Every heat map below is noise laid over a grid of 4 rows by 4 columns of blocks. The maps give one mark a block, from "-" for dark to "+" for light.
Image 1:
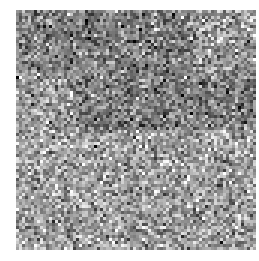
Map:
- - - +
+ - - -
+ + + +
+ + + +
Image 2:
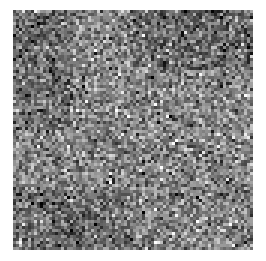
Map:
- + - -
- + + +
+ + + +
- - + +
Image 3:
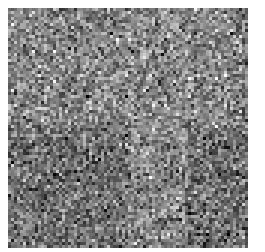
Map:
+ + + +
+ + + +
- - + -
- - + -
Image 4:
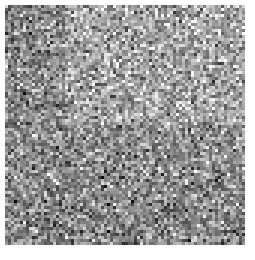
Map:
- + + +
- + + +
- - - -
- - - -
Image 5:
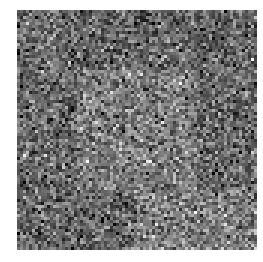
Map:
- - - -
- + + -
- + + -
- - + +
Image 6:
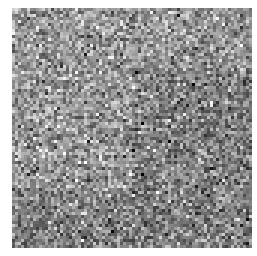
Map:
+ + + +
+ + - -
+ + - -
- - - -
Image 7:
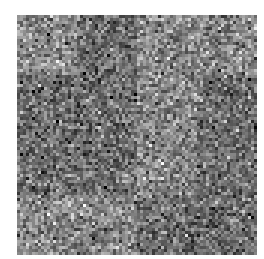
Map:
+ - + +
- - + -
- - + -
+ + - -
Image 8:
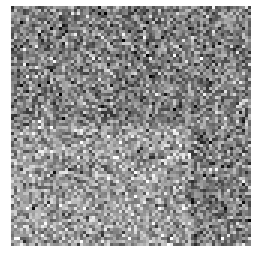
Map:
- - - -
- - - -
+ + + -
+ + + -
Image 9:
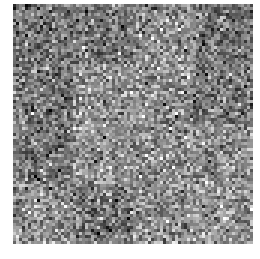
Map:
- - + -
- + + -
- + + +
+ - + +
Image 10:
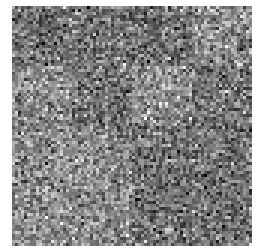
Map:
- - - +
+ - + -
+ + - -
+ + - -
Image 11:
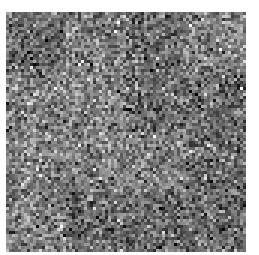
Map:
- + - +
+ + - -
+ + + -
+ - - -
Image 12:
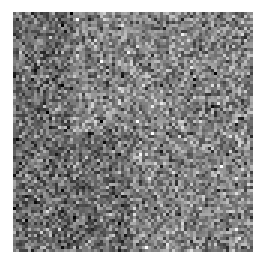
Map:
- + + +
- + + +
- - + +
- - + +
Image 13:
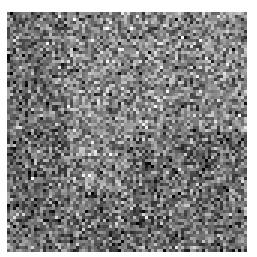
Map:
- + + +
- + + +
- + - -
- - - -
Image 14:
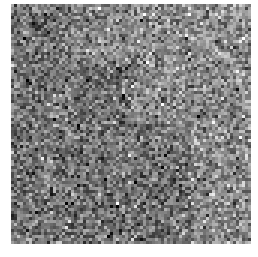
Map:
- + + +
- - + +
- - - +
- - - +
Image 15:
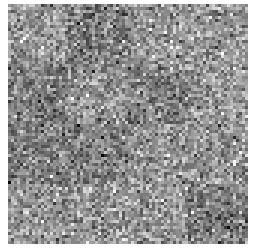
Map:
+ - + +
- + - +
- - + +
+ + + -
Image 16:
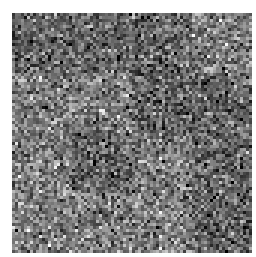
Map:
- - - +
+ + - -
+ - + -
+ + + -
